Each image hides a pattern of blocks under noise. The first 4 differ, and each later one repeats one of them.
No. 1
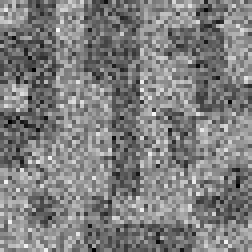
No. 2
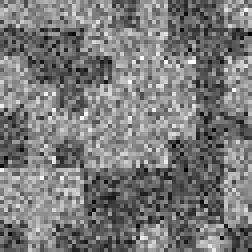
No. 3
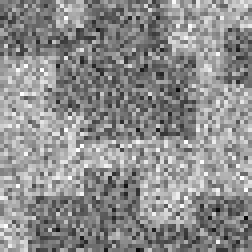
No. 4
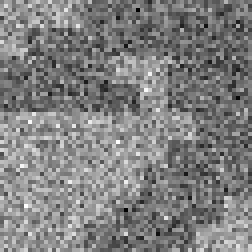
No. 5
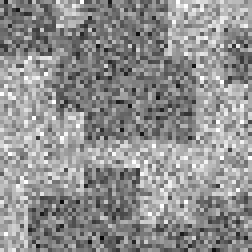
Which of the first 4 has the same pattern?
3
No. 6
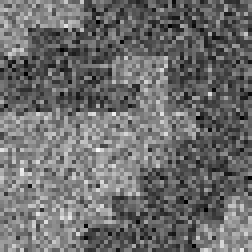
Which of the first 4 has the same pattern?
4
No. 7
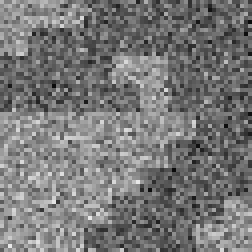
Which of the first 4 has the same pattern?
4
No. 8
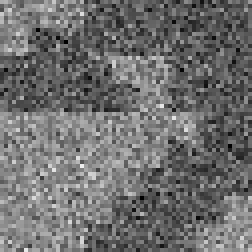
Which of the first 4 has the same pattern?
4
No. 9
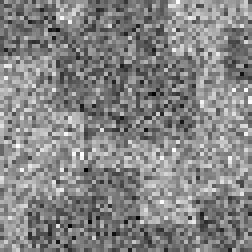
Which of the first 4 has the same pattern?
3
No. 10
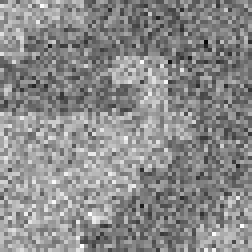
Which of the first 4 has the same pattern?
4
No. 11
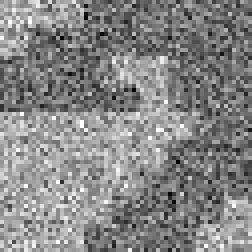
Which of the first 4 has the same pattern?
4
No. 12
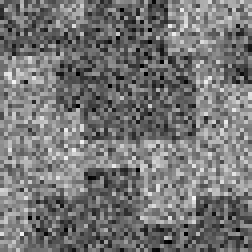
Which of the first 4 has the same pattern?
3
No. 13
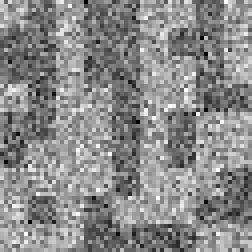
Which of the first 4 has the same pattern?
1
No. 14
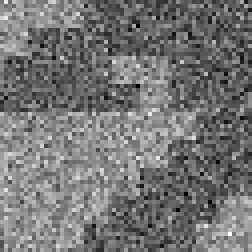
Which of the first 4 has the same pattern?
4
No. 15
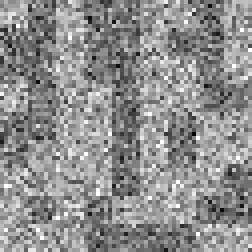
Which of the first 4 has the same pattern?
1
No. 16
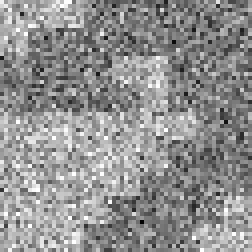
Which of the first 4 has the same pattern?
4
